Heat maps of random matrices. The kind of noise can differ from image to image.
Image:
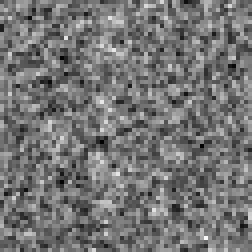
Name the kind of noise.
blotchy
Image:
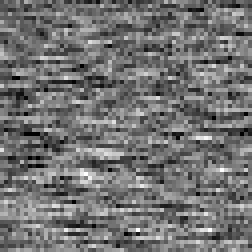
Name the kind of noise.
streaked along the rows
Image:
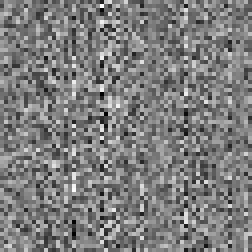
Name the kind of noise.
columns of uneven size
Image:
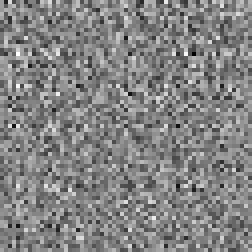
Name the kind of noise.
low rank plus noise
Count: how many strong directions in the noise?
three or four
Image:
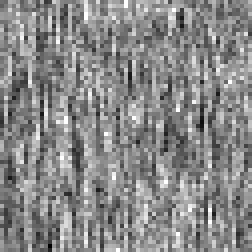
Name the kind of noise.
streaked along the columns
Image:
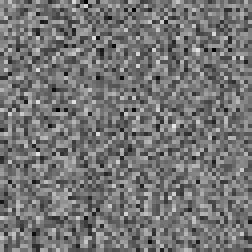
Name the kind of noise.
low rank plus noise
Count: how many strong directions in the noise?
two
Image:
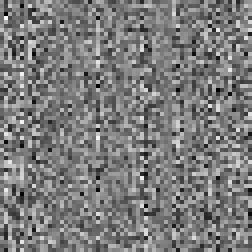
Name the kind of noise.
columns of uneven size
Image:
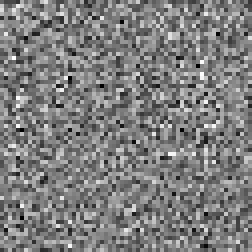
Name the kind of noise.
low rank plus noise
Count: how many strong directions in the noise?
five to eight
